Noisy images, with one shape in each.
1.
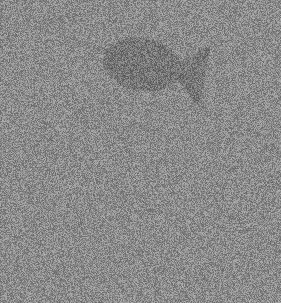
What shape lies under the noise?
fish
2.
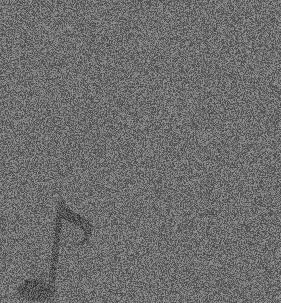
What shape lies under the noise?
musical note
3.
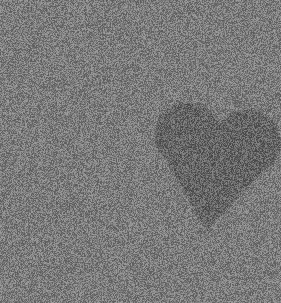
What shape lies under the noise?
heart
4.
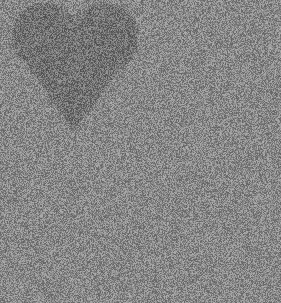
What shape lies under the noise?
heart
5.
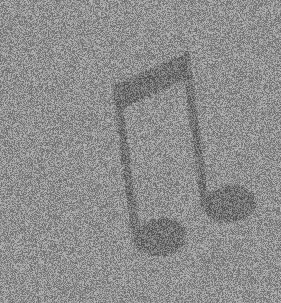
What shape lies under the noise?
pair of musical notes
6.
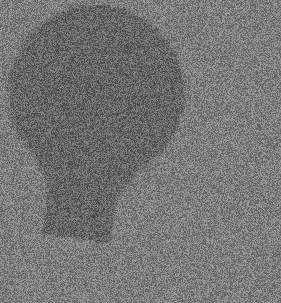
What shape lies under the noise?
light bulb
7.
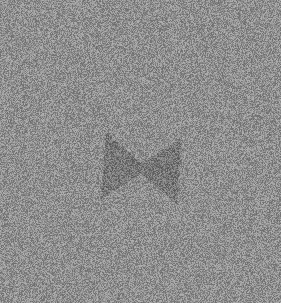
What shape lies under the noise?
bow tie
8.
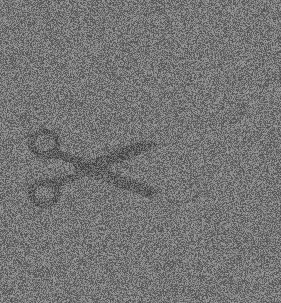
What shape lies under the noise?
pair of scissors
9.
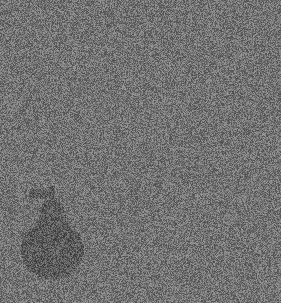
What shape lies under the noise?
pear
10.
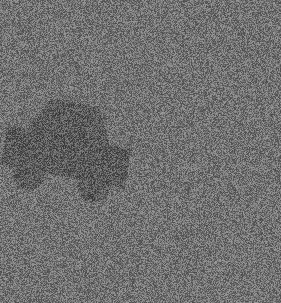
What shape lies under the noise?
car
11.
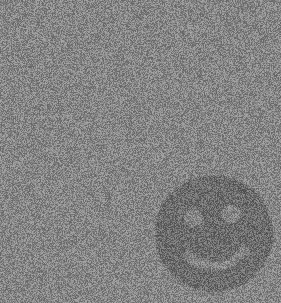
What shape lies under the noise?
smiling face
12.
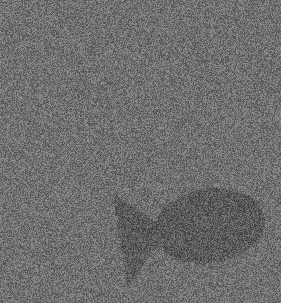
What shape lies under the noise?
fish
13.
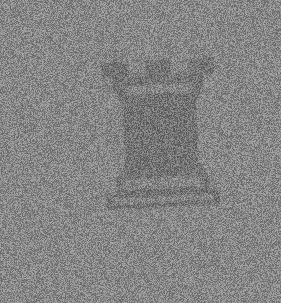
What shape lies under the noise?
chess rook
